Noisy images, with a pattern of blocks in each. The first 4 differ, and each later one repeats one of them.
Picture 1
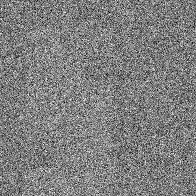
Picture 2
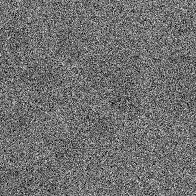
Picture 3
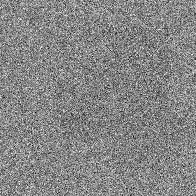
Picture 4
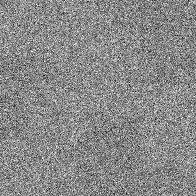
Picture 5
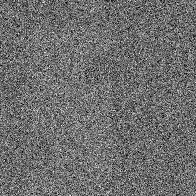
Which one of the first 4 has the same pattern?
1
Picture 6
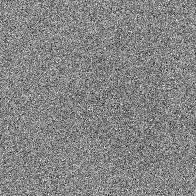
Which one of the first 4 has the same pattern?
3
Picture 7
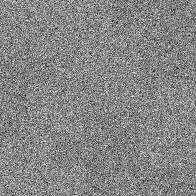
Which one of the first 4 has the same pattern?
4
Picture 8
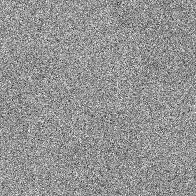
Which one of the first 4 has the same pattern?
4
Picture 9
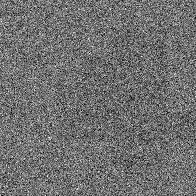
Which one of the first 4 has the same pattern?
3
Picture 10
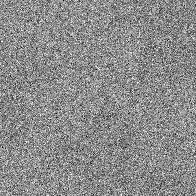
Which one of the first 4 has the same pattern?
4
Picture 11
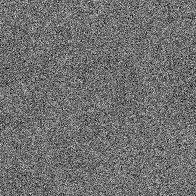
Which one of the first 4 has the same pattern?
2
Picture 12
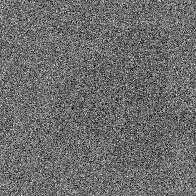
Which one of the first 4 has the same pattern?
3
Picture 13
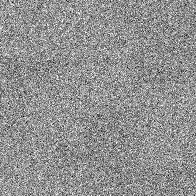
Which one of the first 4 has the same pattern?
4
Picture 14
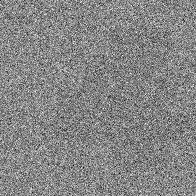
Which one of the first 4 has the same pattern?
3
